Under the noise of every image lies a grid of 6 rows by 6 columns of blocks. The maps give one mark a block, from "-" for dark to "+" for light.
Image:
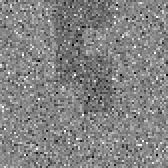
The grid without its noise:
++--++
++-+++
++--++
+++-++
++++++
++++++
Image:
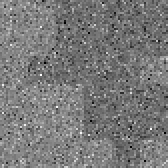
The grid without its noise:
++----
++----
+----+
+++---
+++---
++++-+
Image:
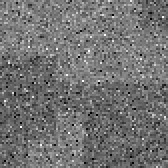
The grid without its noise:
+++++-
++++++
--++++
------
--+---
-++---
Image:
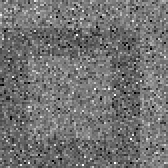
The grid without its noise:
++++++
-----+
-+++-+
-+++-+
-+++-+
-----+
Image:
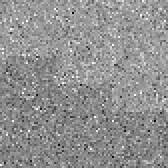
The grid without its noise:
++++++
++++++
--++++
----++
------
------
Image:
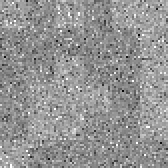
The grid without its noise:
+-+-++
-----+
--+--+
-+++-+
-++--+
+-----
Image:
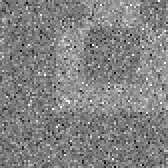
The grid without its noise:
---++-
--+--+
--+--+
--++++
------
------
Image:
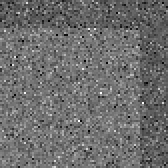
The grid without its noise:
------
+++++-
+++++-
+++++-
+++++-
+++++-
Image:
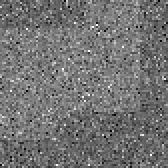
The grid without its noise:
---++-
+++++-
+++++-
+++++-
++----
------
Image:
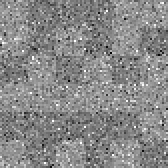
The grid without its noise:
+---++
+-+-+-
-+-+-+
++++++
-----+
+-+-+-
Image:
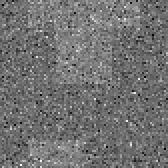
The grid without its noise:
-++++-
--++--
--++--
------
------
-++---
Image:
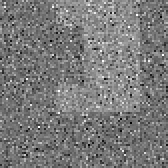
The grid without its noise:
--+++-
---++-
---++-
--+++-
------
------
